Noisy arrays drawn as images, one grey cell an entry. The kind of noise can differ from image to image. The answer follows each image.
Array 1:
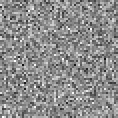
independent entries
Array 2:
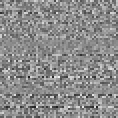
rows of uneven size
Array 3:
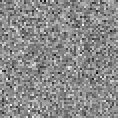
independent entries
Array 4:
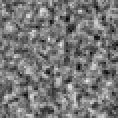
blotchy
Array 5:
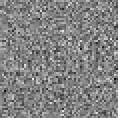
low rank plus noise
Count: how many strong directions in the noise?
five to eight
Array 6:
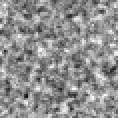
blotchy
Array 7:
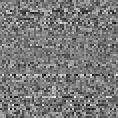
rows of uneven size
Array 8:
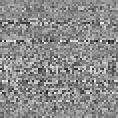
rows of uneven size
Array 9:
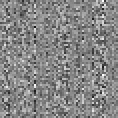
columns of uneven size
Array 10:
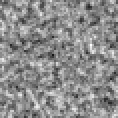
blotchy
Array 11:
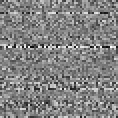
rows of uneven size
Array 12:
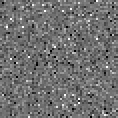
heavy tails
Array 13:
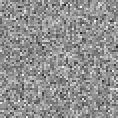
independent entries
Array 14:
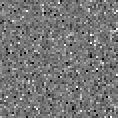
heavy tails
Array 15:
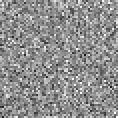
independent entries
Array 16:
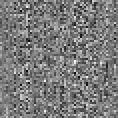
columns of uneven size
